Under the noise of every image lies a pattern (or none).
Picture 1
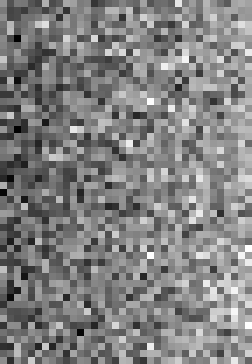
a smooth slope
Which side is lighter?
right
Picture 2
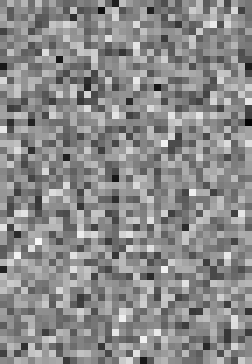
only noise
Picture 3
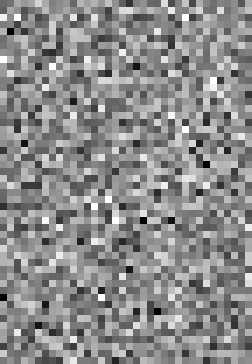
only noise
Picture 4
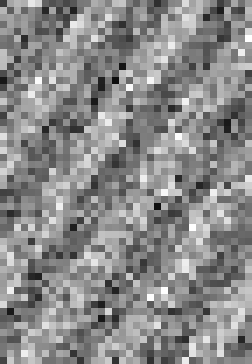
diagonal stripes
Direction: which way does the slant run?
bottom left to top right
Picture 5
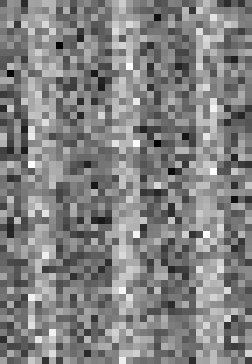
vertical stripes
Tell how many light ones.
3
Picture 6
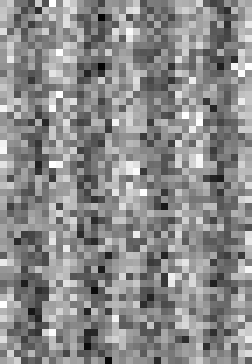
vertical stripes
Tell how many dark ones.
4
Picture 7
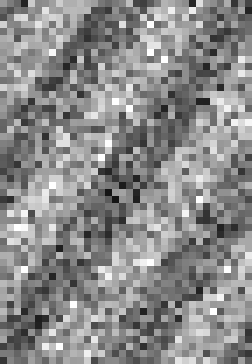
diagonal stripes
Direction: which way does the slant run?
bottom left to top right
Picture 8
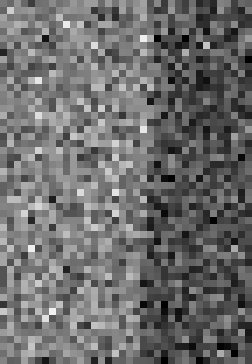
a sharp edge
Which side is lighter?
left
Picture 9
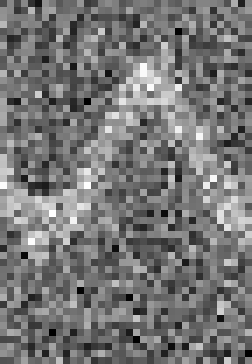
a wavy band
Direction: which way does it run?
left to right
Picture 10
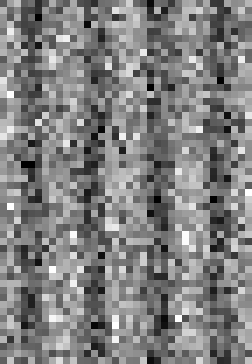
vertical stripes
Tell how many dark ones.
4
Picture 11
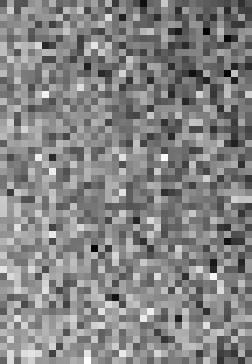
a smooth slope
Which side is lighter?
bottom left
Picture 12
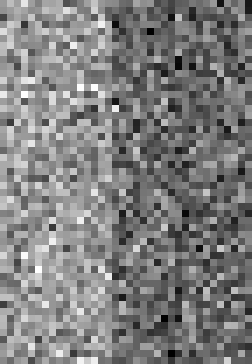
a sharp edge
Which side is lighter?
left
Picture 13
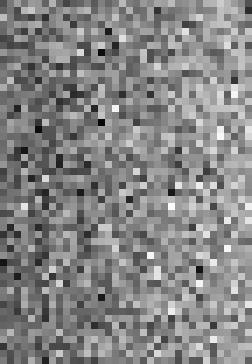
a smooth slope
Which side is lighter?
right
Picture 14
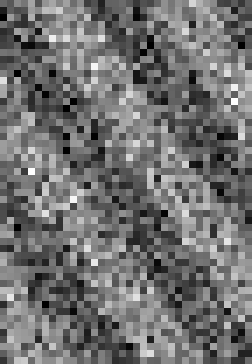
diagonal stripes
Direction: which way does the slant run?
top left to bottom right
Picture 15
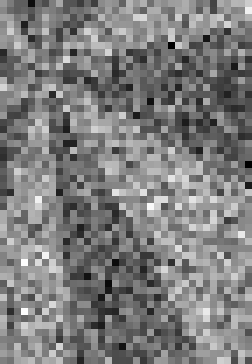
spokes from one point
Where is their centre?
top left
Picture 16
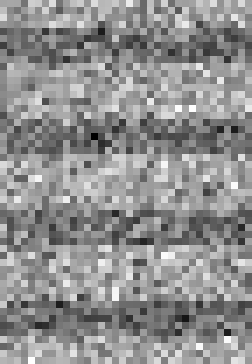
horizontal stripes
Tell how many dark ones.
4
